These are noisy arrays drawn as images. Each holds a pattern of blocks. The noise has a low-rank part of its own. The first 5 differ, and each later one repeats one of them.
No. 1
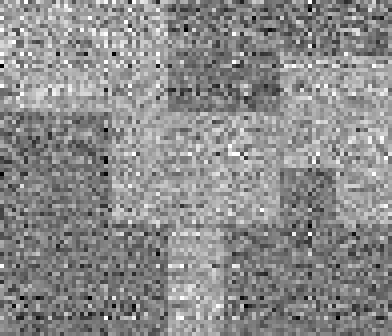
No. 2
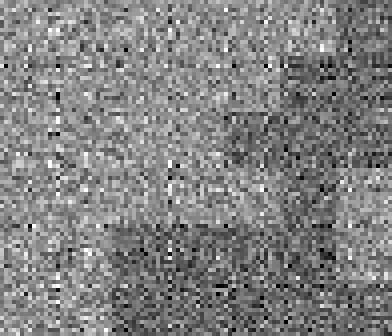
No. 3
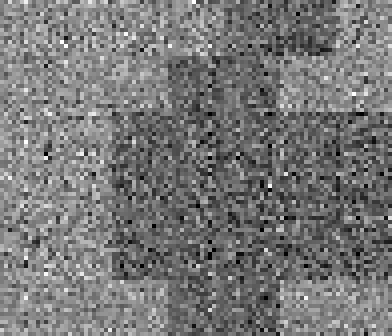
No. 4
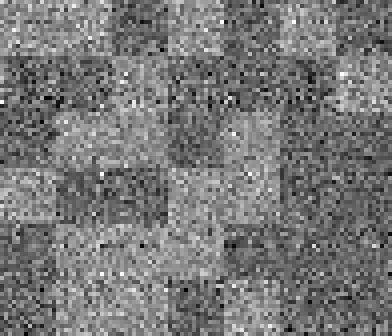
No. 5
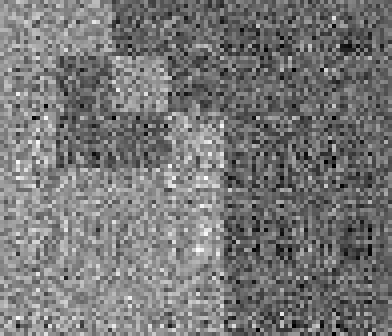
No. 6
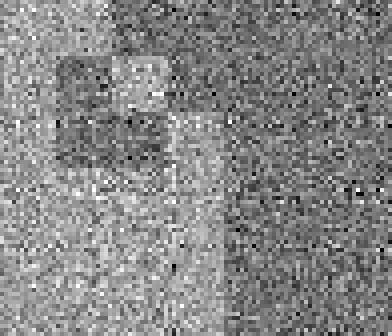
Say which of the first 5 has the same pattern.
5
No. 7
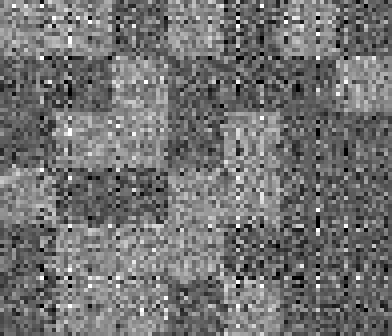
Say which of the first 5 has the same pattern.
4
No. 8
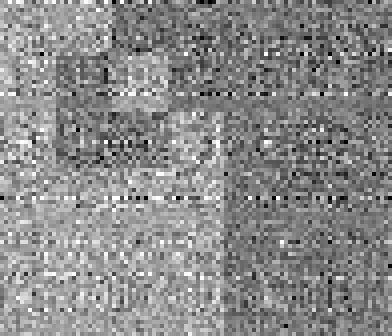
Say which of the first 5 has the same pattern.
5
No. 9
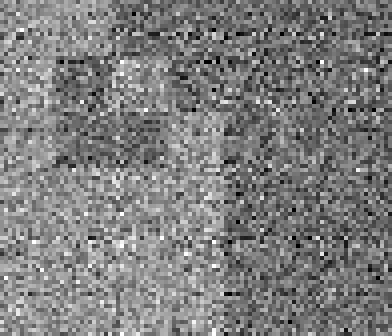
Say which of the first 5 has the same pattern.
5
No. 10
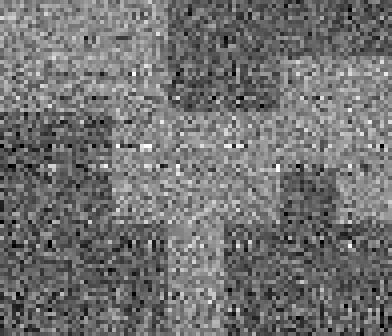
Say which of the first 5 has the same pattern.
1
